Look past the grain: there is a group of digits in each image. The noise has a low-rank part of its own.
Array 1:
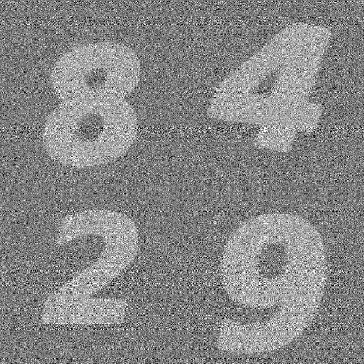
top left: 8; top right: 4; bottom left: 2; bottom right: 9
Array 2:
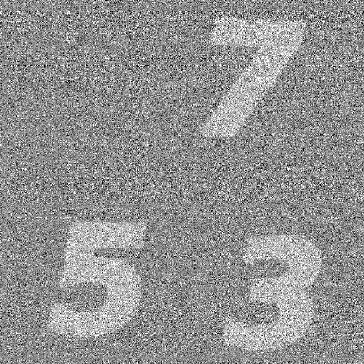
top right: 7; bottom left: 5; bottom right: 3
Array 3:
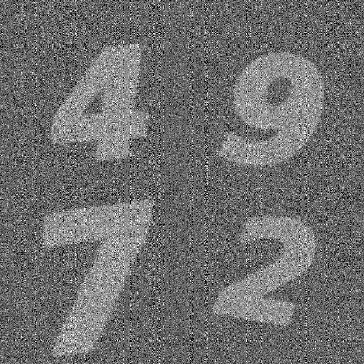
top left: 4; top right: 9; bottom left: 7; bottom right: 2
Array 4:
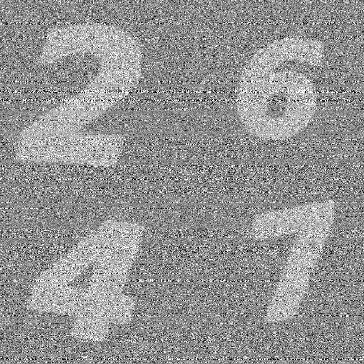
top left: 2; top right: 6; bottom left: 4; bottom right: 7
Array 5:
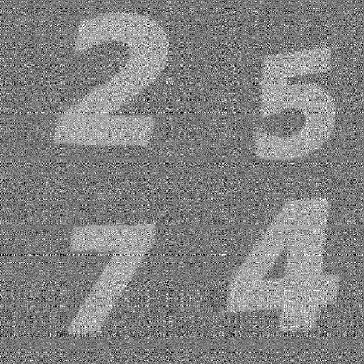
top left: 2; top right: 5; bottom left: 7; bottom right: 4
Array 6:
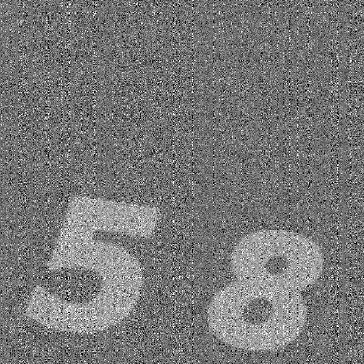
bottom left: 5; bottom right: 8
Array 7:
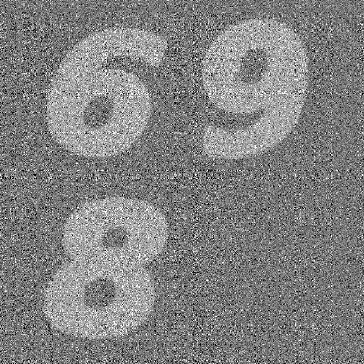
top left: 6; top right: 9; bottom left: 8
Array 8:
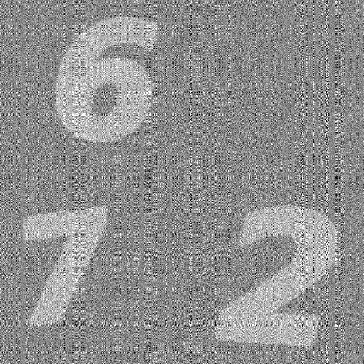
top left: 6; bottom left: 7; bottom right: 2
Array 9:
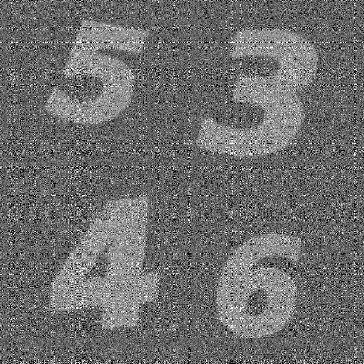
top left: 5; top right: 3; bottom left: 4; bottom right: 6
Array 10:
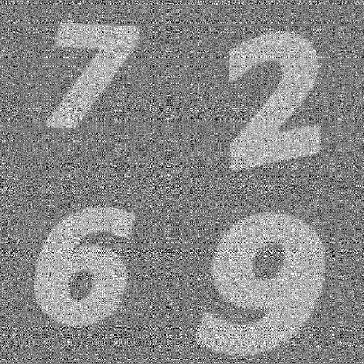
top left: 7; top right: 2; bottom left: 6; bottom right: 9
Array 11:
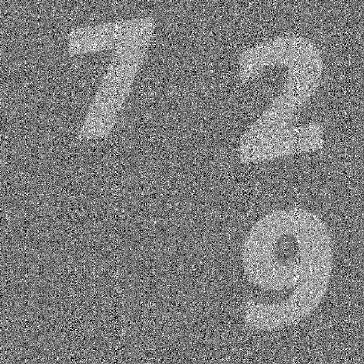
top left: 7; top right: 2; bottom right: 9
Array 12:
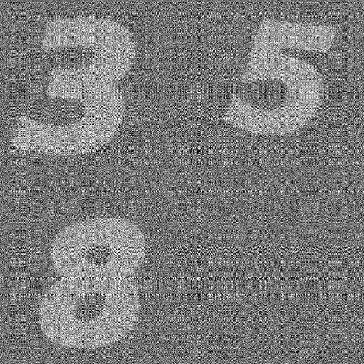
top left: 3; top right: 5; bottom left: 8
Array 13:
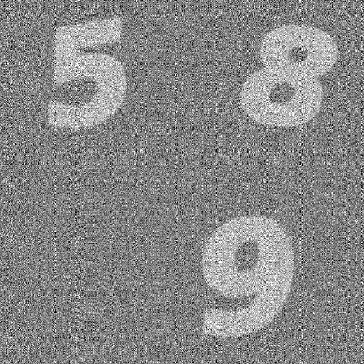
top left: 5; top right: 8; bottom right: 9
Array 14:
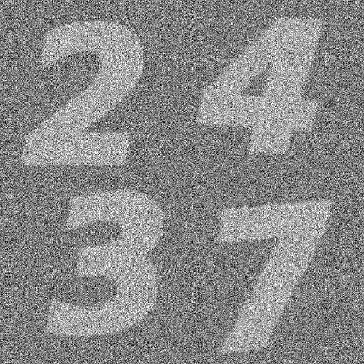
top left: 2; top right: 4; bottom left: 3; bottom right: 7
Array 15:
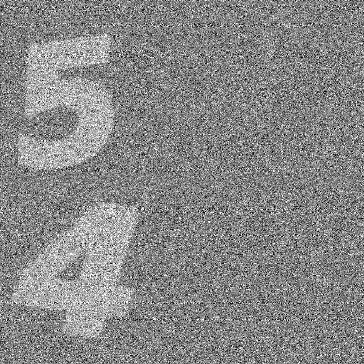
top left: 5; bottom left: 4
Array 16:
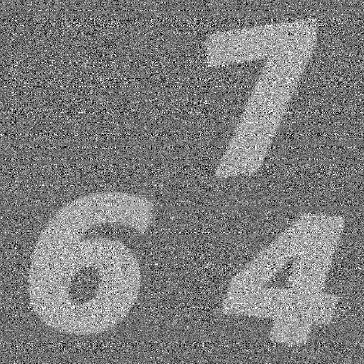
top right: 7; bottom left: 6; bottom right: 4
